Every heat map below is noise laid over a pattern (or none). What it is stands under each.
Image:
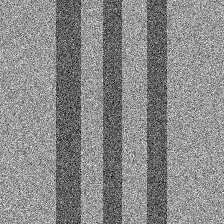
bands of columns
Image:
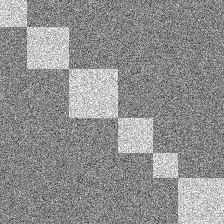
blocks along the diagonal
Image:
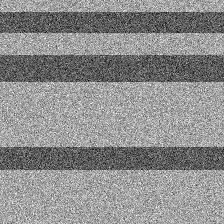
bands of rows
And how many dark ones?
3
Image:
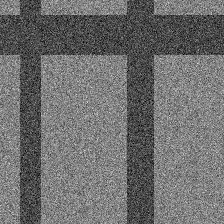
bands of rows crossing bands of columns
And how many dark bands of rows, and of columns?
1 and 2
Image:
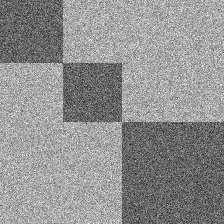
blocks along the diagonal
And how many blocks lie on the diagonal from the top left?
3
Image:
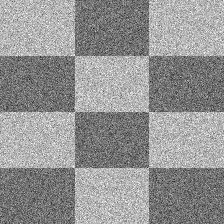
a checkerboard
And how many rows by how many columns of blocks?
4 by 3
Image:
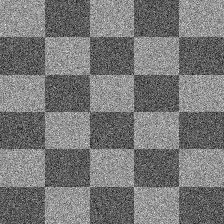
a checkerboard
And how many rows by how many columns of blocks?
6 by 5
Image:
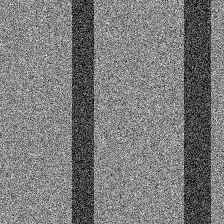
bands of columns
